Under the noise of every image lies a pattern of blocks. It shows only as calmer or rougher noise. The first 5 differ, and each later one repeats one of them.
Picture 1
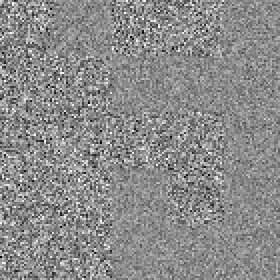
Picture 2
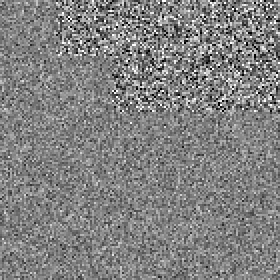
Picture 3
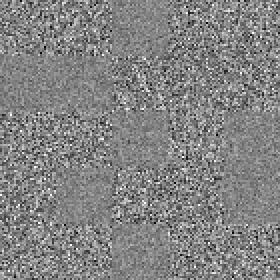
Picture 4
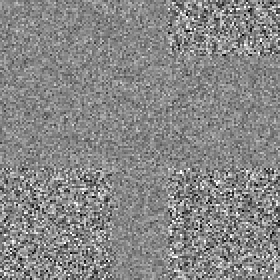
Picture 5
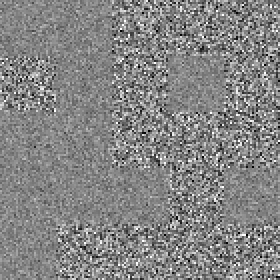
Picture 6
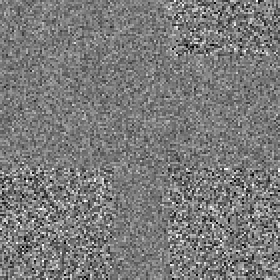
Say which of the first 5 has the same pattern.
4
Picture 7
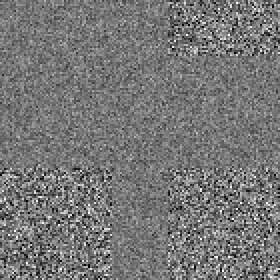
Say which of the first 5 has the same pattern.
4
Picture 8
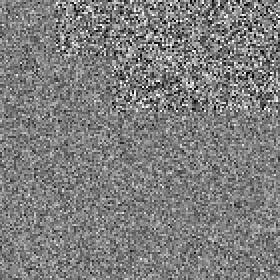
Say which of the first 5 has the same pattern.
2
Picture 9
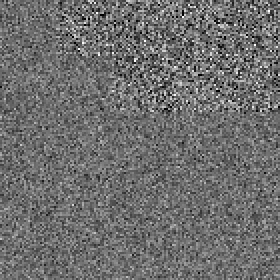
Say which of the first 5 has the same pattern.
2
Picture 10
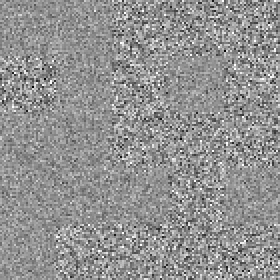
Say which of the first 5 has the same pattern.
5
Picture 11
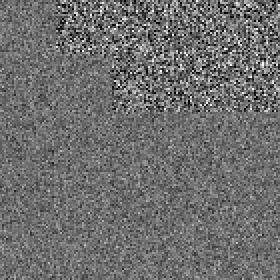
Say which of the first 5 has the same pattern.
2
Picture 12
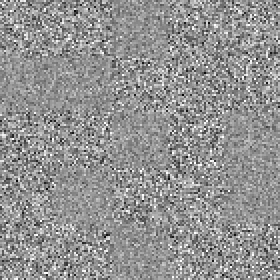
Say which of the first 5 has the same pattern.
3
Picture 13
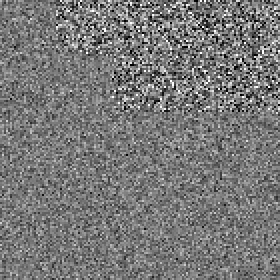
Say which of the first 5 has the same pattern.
2
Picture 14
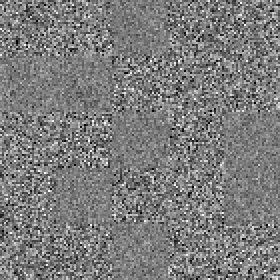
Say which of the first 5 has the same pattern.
3
